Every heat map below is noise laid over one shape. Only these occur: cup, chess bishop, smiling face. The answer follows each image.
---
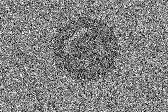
smiling face
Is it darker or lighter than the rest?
darker
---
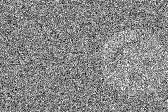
smiling face
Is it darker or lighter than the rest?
lighter
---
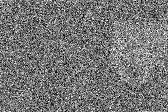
cup
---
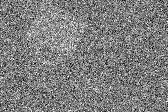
cup
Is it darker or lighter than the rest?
lighter
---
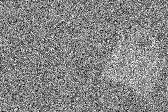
cup
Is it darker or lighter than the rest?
lighter
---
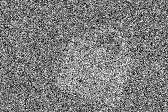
cup
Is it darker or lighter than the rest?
lighter
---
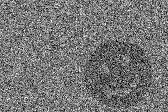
smiling face
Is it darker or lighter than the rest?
darker
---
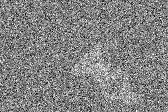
chess bishop
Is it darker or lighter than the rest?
lighter
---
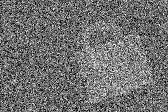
cup
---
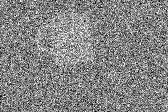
cup
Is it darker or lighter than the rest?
lighter
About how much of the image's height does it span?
half
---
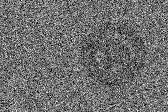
smiling face
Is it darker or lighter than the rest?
darker
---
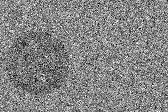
smiling face
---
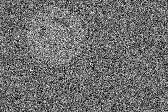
smiling face
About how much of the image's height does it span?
half
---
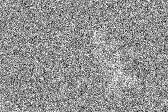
chess bishop
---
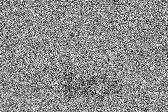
chess bishop
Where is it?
bottom middle
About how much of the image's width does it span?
a third
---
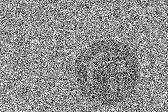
smiling face
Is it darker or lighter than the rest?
darker
